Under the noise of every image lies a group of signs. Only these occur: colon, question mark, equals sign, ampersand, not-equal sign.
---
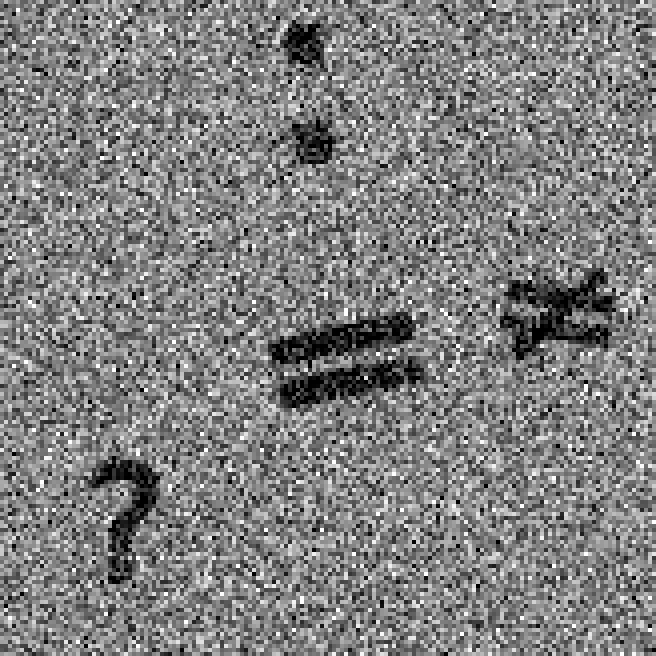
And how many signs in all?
4
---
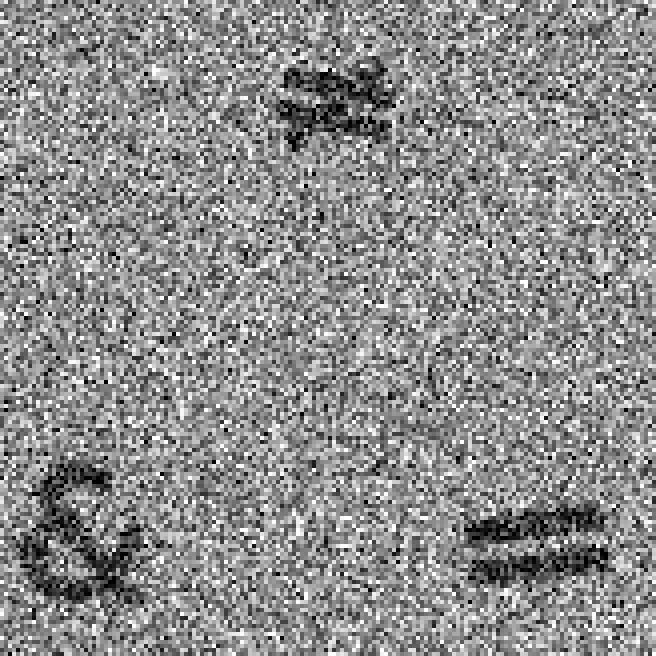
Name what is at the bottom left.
ampersand
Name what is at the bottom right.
equals sign
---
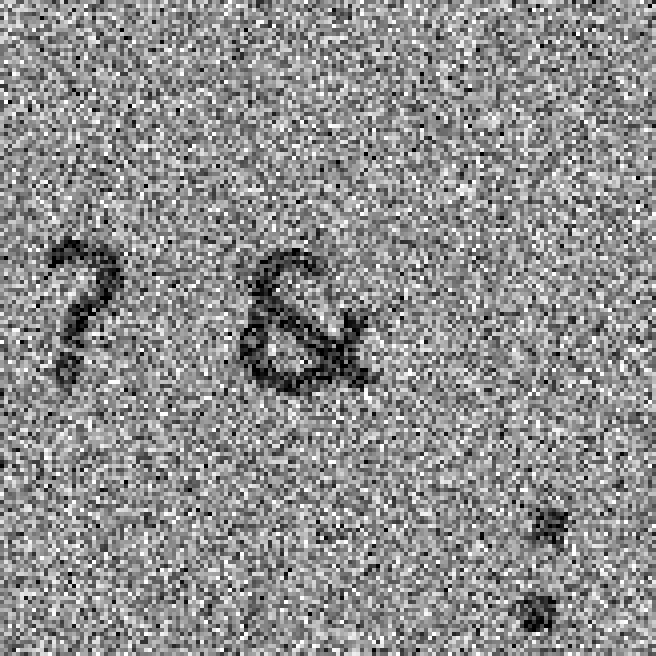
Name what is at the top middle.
nothing
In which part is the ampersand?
centre
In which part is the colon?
bottom right
